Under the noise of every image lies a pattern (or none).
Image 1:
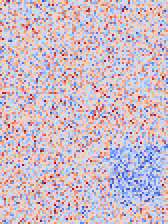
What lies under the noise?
one block
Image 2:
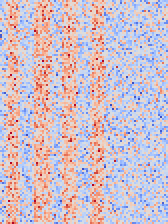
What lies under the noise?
bands of columns
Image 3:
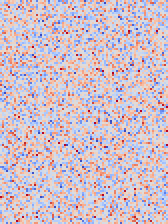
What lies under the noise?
only noise
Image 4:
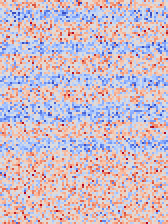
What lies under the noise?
bands of rows
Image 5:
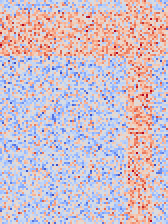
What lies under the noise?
bands of rows crossing bands of columns
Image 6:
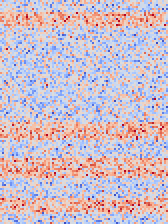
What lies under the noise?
bands of rows
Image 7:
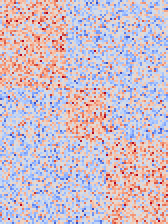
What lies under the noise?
blocks along the diagonal
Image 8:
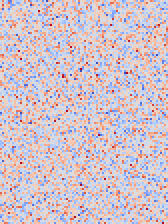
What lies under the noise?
only noise
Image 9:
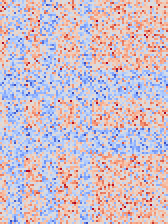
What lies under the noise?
bands of rows crossing bands of columns
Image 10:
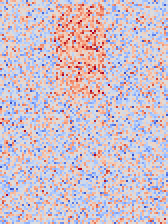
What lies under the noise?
one block
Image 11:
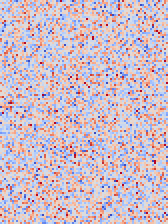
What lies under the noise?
only noise
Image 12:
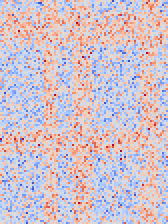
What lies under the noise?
bands of rows crossing bands of columns
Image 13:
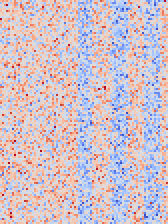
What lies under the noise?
bands of columns
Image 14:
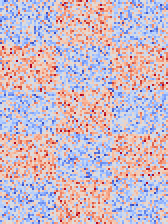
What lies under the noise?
a checkerboard
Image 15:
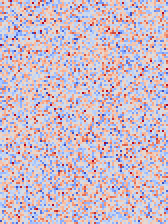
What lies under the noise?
only noise
